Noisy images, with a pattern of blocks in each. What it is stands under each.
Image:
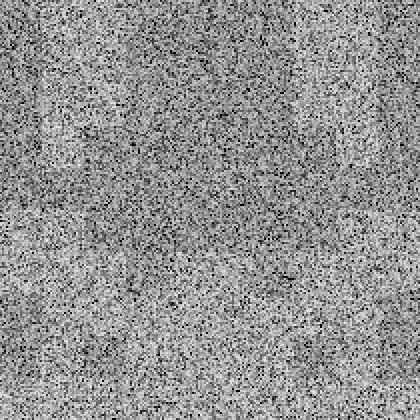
left and right mirror each other
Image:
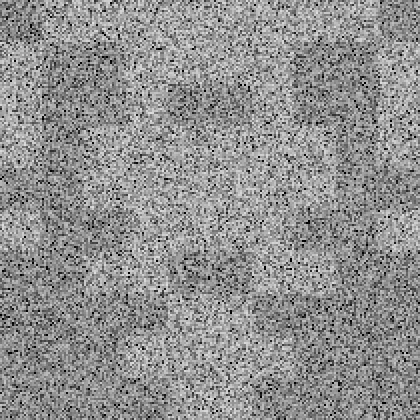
left and right mirror each other
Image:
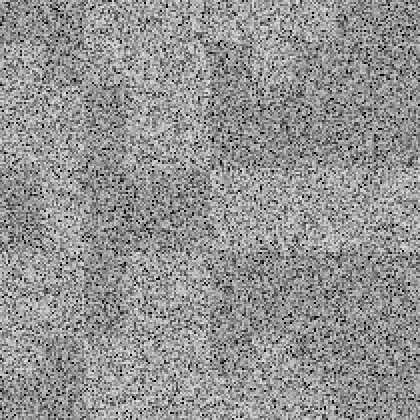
top and bottom mirror each other
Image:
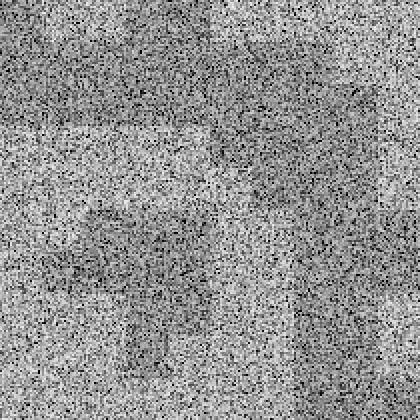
mirrored about the diagonal from the bottom left
